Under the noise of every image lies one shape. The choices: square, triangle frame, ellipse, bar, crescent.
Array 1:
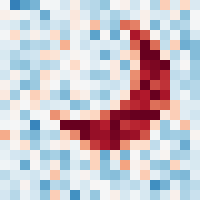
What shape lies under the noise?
crescent
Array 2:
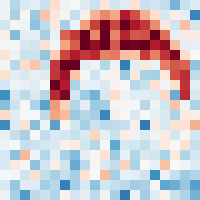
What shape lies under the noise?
crescent
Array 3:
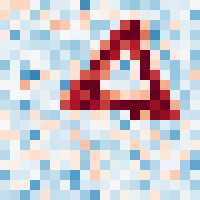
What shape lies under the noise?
triangle frame
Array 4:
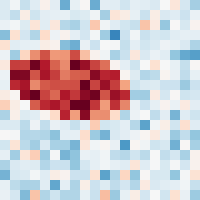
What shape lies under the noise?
ellipse
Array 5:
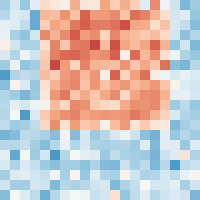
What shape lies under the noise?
square
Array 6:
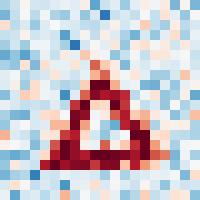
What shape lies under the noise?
triangle frame
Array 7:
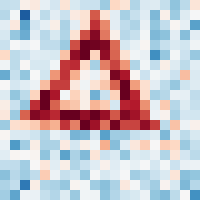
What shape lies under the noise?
triangle frame
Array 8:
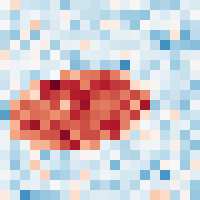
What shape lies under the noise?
ellipse
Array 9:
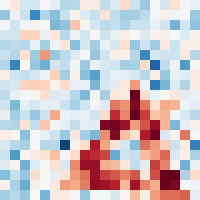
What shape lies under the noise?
triangle frame
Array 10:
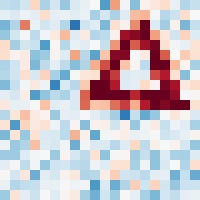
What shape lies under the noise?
triangle frame
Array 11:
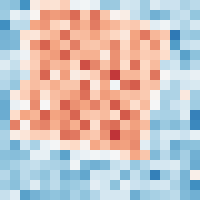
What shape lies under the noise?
square
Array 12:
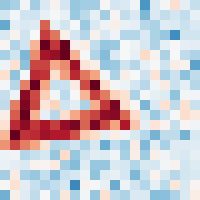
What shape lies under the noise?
triangle frame
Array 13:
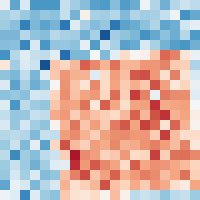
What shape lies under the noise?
square
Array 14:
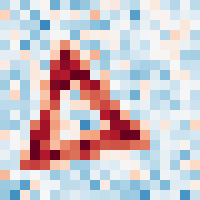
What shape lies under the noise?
triangle frame
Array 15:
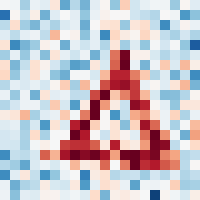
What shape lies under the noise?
triangle frame
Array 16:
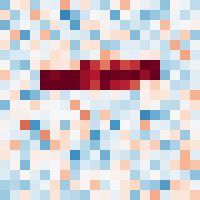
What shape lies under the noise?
bar
